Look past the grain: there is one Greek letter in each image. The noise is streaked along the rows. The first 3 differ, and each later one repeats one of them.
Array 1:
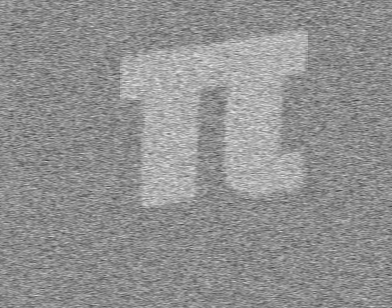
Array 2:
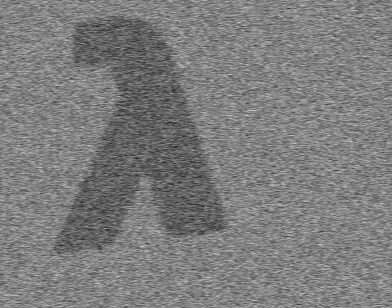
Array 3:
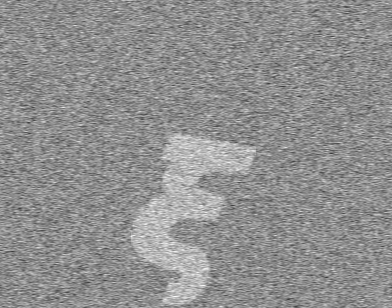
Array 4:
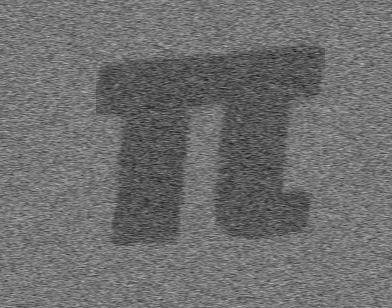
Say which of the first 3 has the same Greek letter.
1
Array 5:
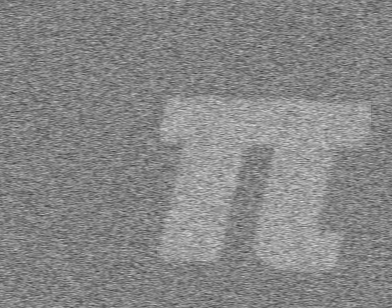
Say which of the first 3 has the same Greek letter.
1
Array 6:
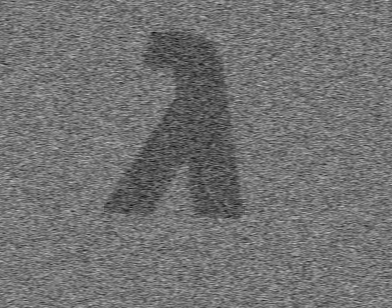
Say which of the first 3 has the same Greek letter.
2
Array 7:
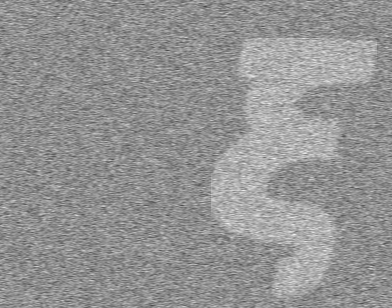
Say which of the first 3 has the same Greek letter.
3
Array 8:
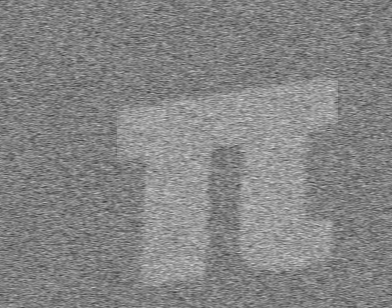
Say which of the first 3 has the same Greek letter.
1
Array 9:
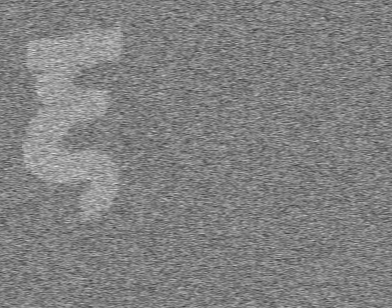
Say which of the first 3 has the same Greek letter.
3
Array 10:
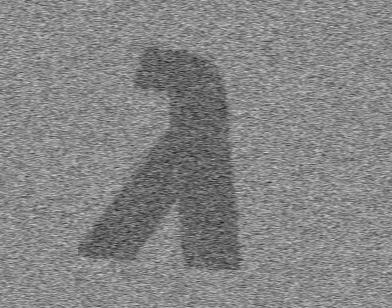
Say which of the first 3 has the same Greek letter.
2
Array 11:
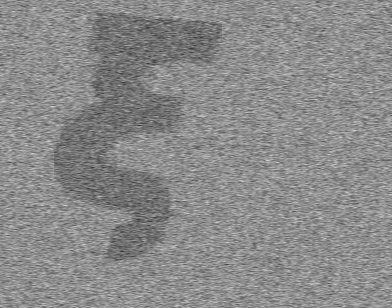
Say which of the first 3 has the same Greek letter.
3
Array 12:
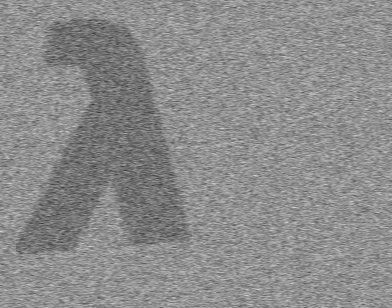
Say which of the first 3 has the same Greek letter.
2
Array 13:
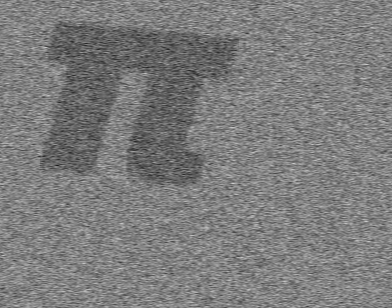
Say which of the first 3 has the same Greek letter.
1
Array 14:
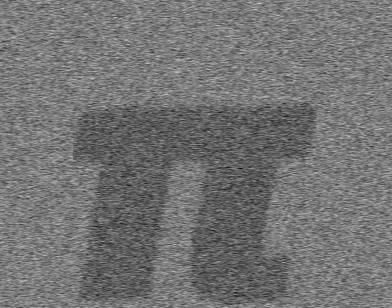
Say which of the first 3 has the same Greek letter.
1
